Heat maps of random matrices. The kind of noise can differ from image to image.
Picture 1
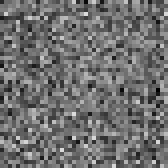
low rank plus noise
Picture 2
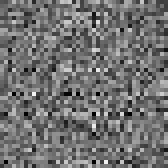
low rank plus noise
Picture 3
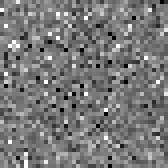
heavy tails
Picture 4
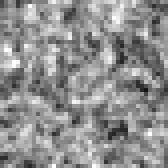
blotchy
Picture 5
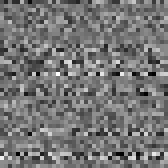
rows of uneven size
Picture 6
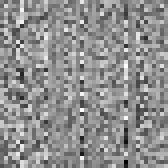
columns of uneven size
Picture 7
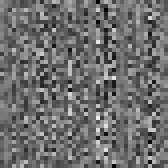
columns of uneven size
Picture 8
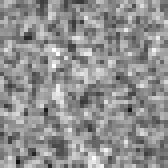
blotchy
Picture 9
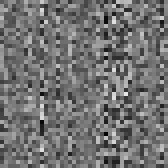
columns of uneven size
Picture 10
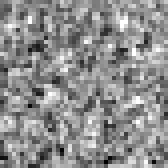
blotchy
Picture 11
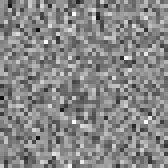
independent entries
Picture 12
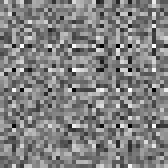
low rank plus noise
